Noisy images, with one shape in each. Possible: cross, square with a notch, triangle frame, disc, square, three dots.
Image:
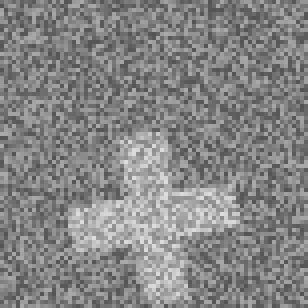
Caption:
light cross
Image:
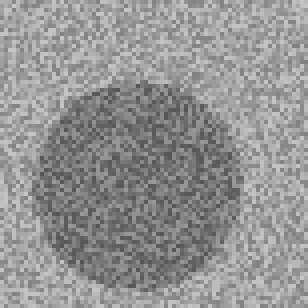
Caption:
dark disc
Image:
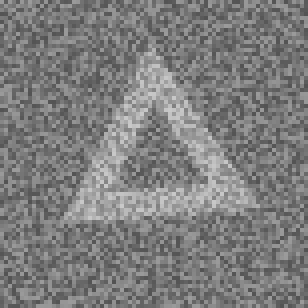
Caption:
light triangle frame
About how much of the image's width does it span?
two thirds
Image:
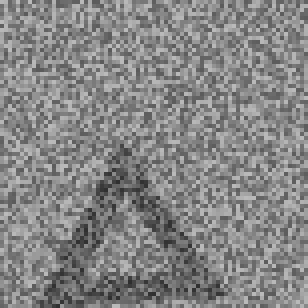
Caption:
dark triangle frame
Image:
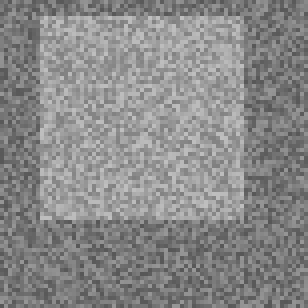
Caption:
light square
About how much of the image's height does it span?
two thirds
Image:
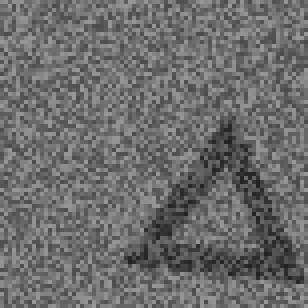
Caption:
dark triangle frame
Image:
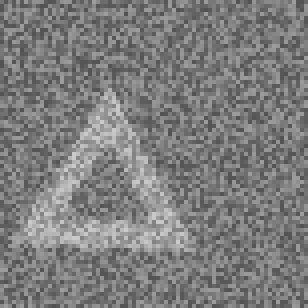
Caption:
light triangle frame
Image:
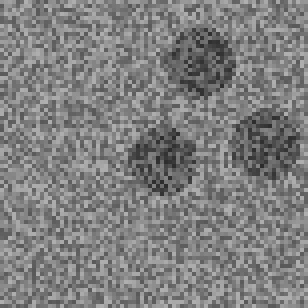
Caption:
dark three dots
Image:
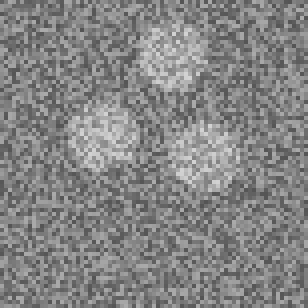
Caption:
light three dots
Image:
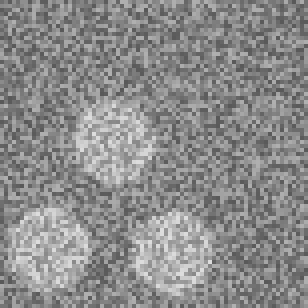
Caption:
light three dots
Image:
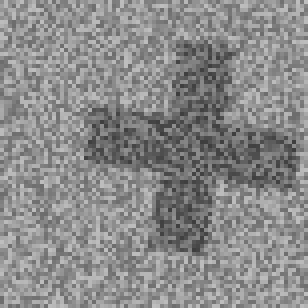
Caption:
dark cross
